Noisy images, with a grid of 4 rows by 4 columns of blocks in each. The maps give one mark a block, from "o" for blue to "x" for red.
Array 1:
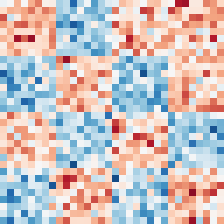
x o x x
o x o x
x o x o
o x o x
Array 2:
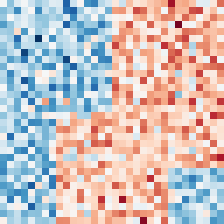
o o x x
o o x x
o x x x
o x x o
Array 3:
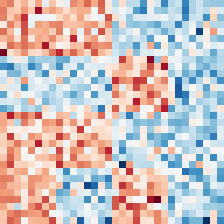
x x o o
o o x o
x x o o
x o x o
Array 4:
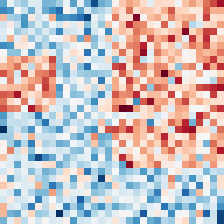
o o x x
x o x x
o o x x
o o o o
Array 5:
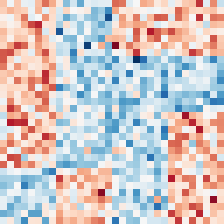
x o x x
x o o o
x o o x
o x o x
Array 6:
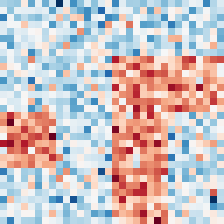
o o o o
o o x x
x o x o
o o x o
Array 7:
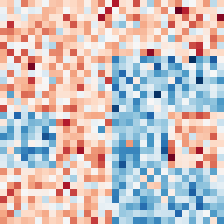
x x x x
x x o o
o x o x
x x o o
